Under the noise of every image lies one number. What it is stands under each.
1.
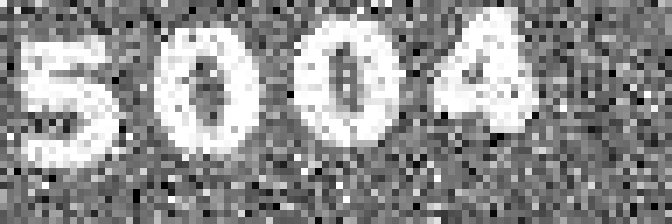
5004
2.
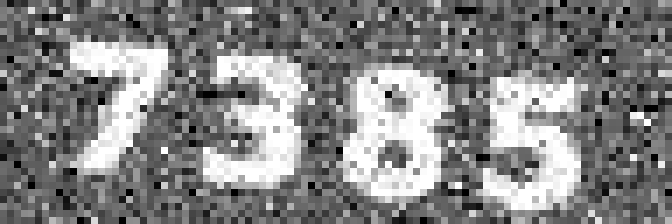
7385
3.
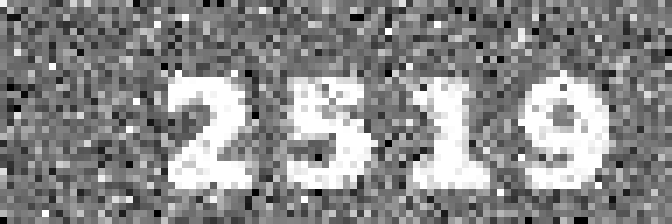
2519
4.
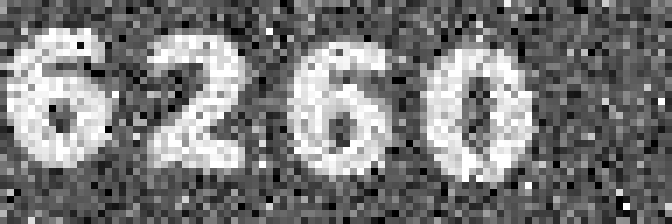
6260
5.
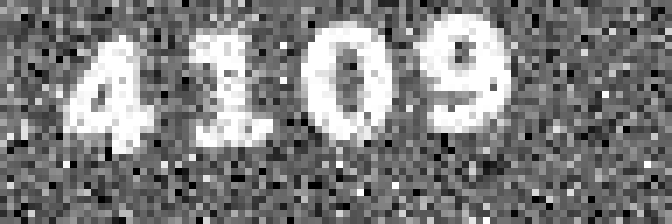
4109
